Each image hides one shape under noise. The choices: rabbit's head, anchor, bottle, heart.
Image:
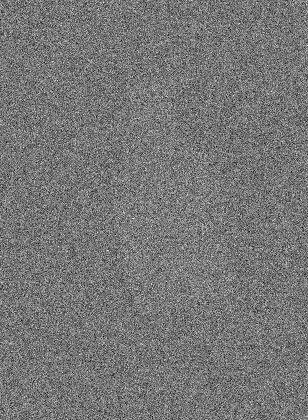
bottle
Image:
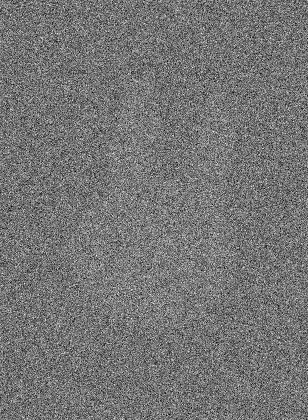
rabbit's head
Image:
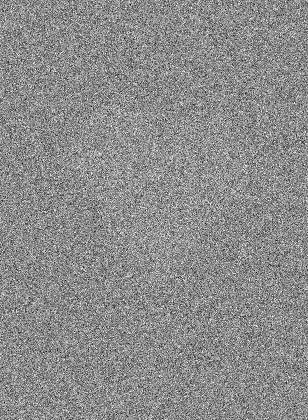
heart
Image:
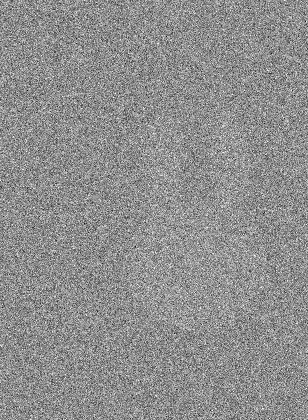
rabbit's head
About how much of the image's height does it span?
half
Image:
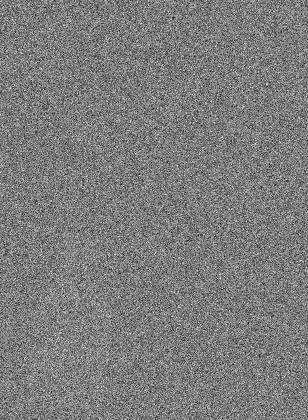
bottle
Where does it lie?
bottom left
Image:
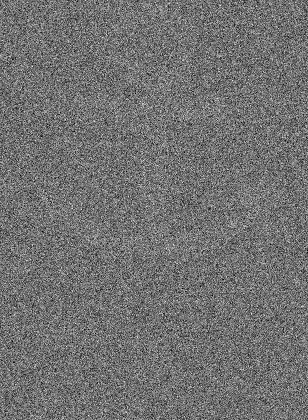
anchor
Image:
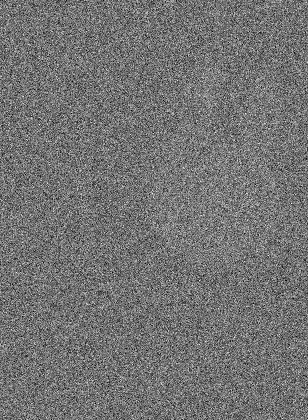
rabbit's head
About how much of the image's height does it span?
half
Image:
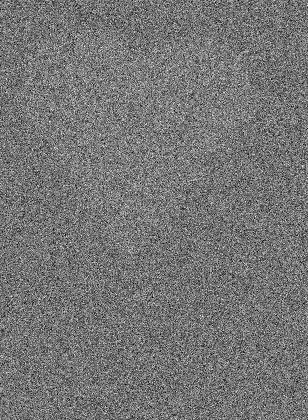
heart
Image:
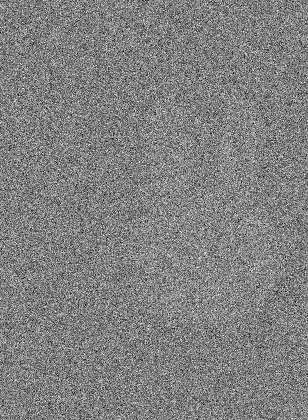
rabbit's head
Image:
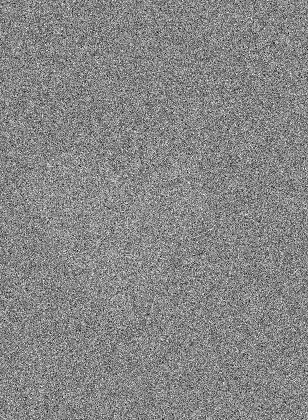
heart
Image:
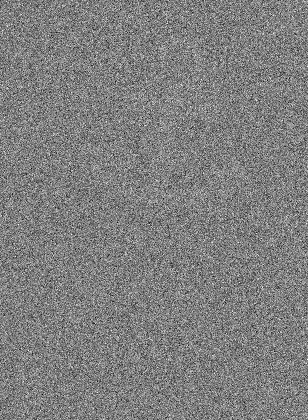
anchor
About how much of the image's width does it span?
half
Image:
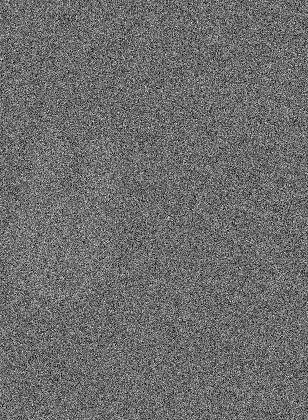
rabbit's head
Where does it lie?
middle left
